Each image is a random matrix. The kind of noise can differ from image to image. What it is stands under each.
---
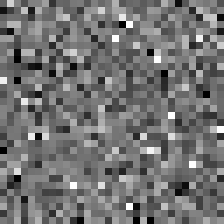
heavy tails
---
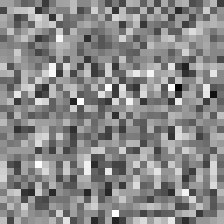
low rank plus noise
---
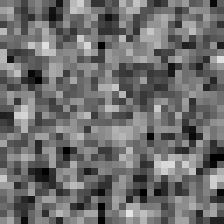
blotchy
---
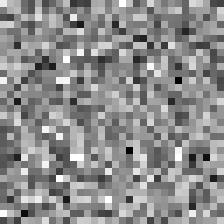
low rank plus noise
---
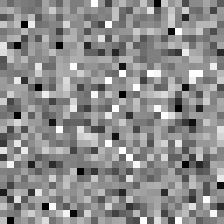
heavy tails
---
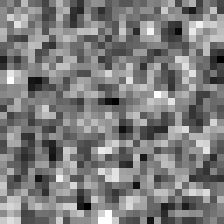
blotchy
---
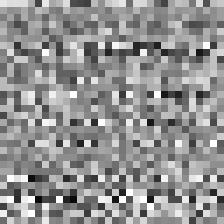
rows of uneven size
